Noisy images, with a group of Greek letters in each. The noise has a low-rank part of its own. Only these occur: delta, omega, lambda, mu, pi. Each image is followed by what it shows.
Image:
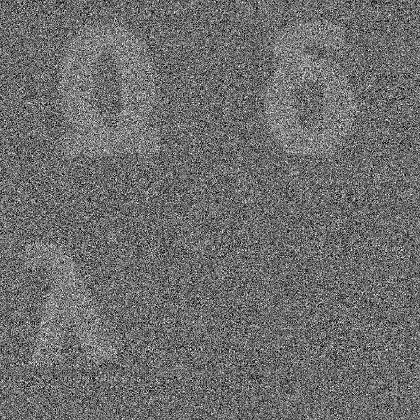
top left: omega; top right: delta; bottom left: lambda
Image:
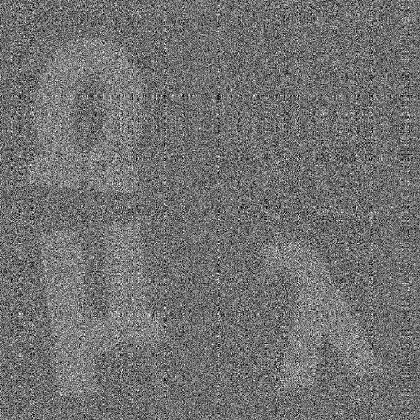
top left: omega; bottom left: mu; bottom right: lambda
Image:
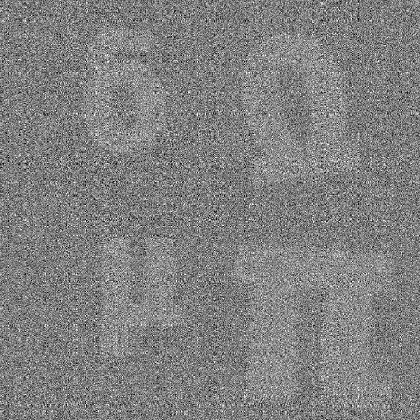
top left: delta; top right: omega; bottom left: mu; bottom right: pi
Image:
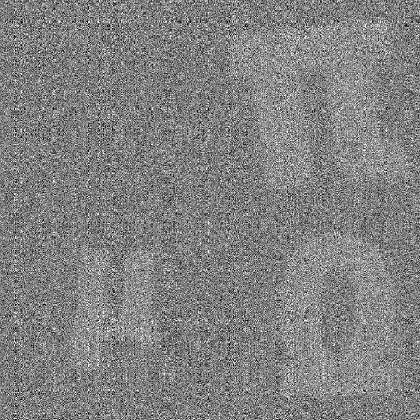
top right: pi; bottom left: mu; bottom right: omega
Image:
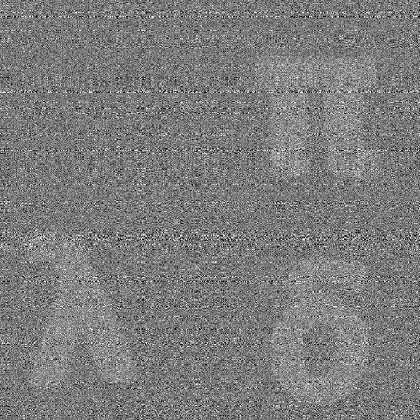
top right: pi; bottom left: lambda; bottom right: delta
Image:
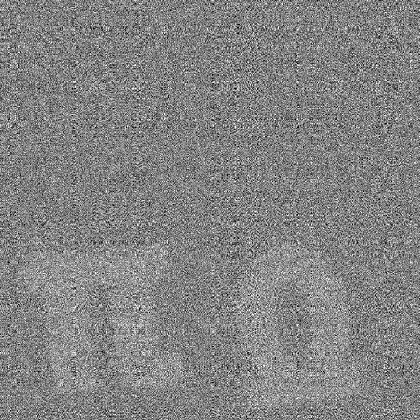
bottom left: pi; bottom right: omega
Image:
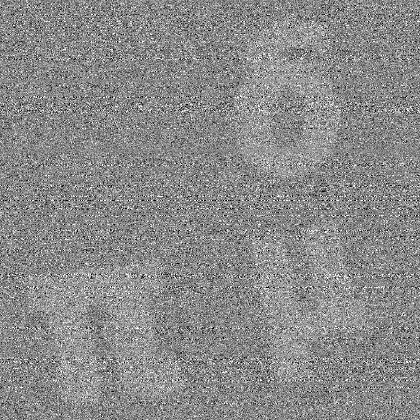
top right: delta; bottom left: pi; bottom right: mu
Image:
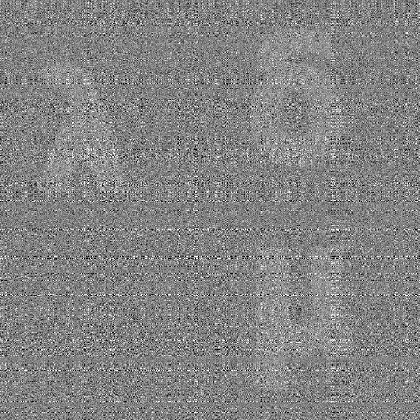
top left: lambda; top right: delta; bottom right: mu
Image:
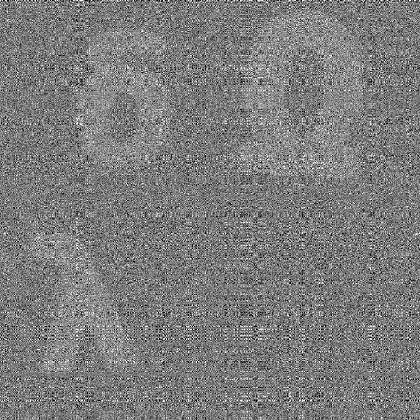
top left: delta; top right: omega; bottom left: lambda
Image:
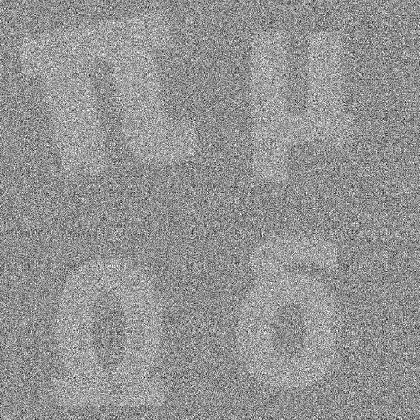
top left: pi; top right: mu; bottom left: omega; bottom right: delta
